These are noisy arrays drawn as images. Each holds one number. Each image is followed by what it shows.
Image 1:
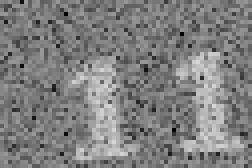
11
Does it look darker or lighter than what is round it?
lighter
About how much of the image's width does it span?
two thirds
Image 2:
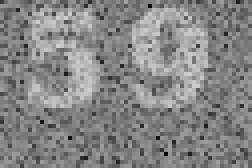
59
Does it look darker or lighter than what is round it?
lighter
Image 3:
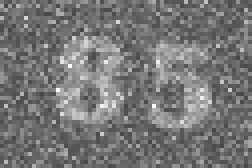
85
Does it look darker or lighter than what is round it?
lighter
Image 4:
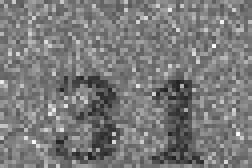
31
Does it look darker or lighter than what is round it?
darker
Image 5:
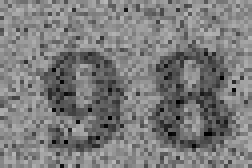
98
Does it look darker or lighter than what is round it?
darker
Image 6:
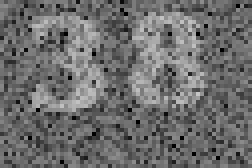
38
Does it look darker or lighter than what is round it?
lighter
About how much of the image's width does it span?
two thirds
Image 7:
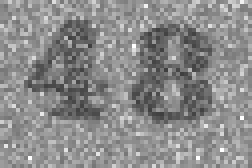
48
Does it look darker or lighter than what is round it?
darker
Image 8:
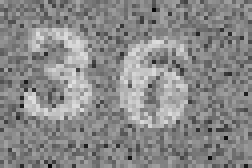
36
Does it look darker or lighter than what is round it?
lighter
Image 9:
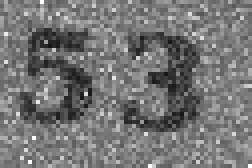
53
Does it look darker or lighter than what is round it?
darker
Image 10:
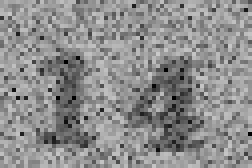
14
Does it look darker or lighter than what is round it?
darker
